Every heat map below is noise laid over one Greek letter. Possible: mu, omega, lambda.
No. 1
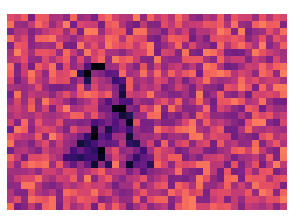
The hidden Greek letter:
lambda
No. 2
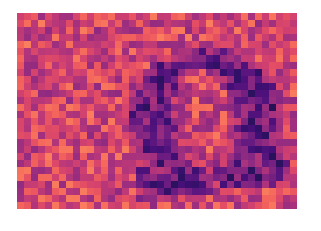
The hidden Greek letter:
omega
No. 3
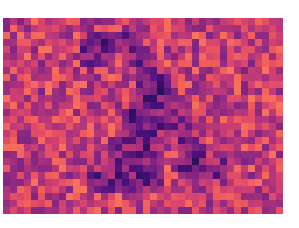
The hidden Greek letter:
lambda
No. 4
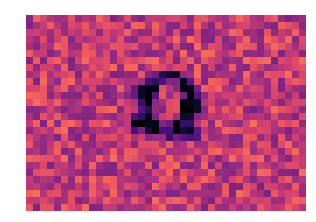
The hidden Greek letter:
omega
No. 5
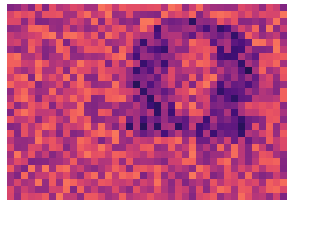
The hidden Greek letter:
omega
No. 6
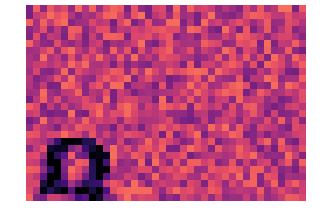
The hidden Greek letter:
omega
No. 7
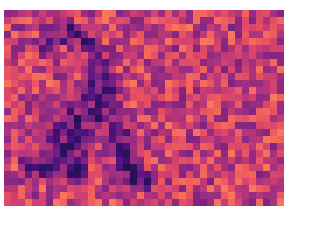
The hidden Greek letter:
lambda
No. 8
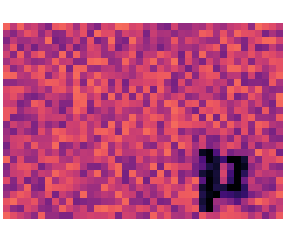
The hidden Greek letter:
mu
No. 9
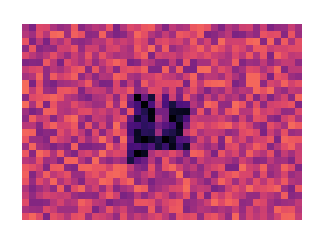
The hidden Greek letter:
mu
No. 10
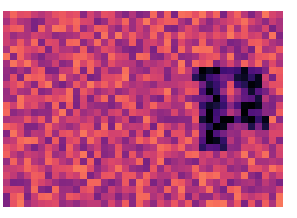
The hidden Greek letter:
mu
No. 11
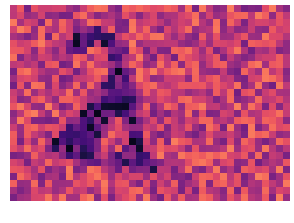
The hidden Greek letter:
lambda
